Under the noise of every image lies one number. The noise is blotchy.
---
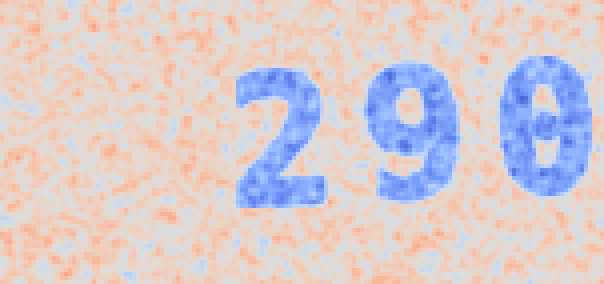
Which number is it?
290
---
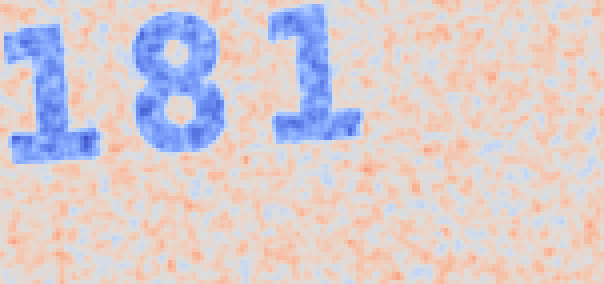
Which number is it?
181
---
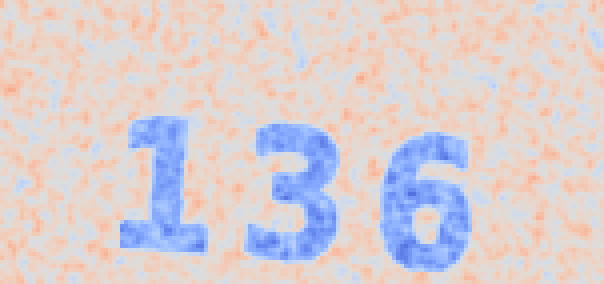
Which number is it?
136
